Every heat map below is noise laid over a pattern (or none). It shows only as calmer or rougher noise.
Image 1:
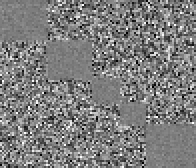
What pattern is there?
blocks along the diagonal
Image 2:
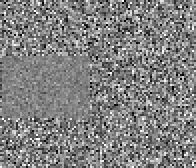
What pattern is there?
one block
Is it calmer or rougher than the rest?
calmer
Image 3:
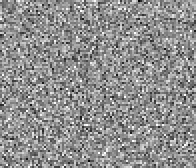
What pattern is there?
only noise
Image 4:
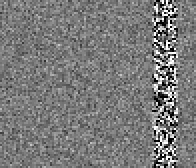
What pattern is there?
one band of columns
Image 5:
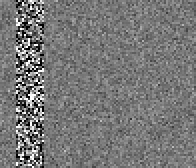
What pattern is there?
one band of columns
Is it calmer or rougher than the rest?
rougher
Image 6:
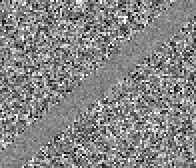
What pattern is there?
a diagonal band
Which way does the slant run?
bottom left to top right
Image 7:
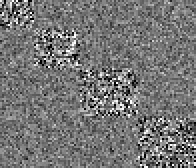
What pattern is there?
blocks along the diagonal
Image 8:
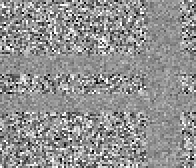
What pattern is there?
bands of rows crossing bands of columns
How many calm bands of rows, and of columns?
2 and 1
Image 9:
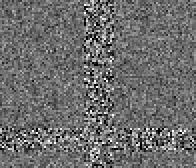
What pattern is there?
bands of rows crossing bands of columns
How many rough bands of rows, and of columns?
1 and 1
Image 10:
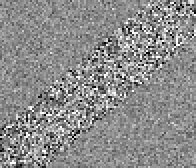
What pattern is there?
a diagonal band
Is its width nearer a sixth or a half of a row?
a half
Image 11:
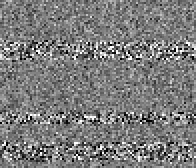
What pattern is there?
bands of rows
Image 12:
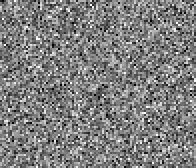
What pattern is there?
only noise
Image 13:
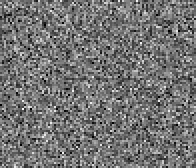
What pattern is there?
only noise
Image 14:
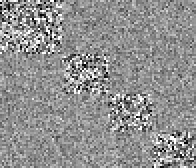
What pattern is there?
blocks along the diagonal
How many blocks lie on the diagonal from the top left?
4
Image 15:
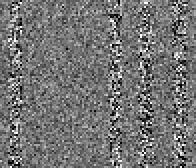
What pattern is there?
bands of columns
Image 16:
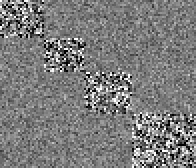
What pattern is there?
blocks along the diagonal
